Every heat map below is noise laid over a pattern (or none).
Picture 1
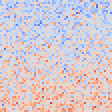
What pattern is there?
a smooth slope
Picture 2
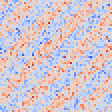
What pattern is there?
diagonal stripes
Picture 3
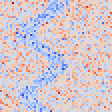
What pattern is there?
a wavy band
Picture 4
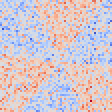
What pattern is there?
spokes from one point
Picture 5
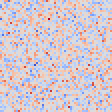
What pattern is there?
only noise
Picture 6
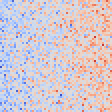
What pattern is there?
a smooth slope
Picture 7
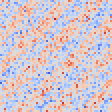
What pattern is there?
diagonal stripes
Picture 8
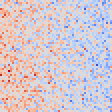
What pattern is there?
a smooth slope
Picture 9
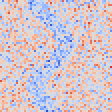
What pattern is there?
a wavy band
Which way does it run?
top to bottom
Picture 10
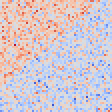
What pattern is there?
a sharp edge
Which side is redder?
top left
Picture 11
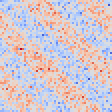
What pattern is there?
diagonal stripes
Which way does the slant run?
top left to bottom right
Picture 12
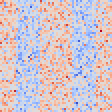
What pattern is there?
vertical stripes
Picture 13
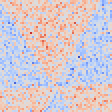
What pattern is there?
spokes from one point
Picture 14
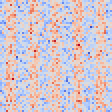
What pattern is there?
vertical stripes
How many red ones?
5
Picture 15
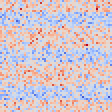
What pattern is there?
horizontal stripes
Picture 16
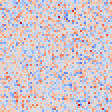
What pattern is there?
only noise
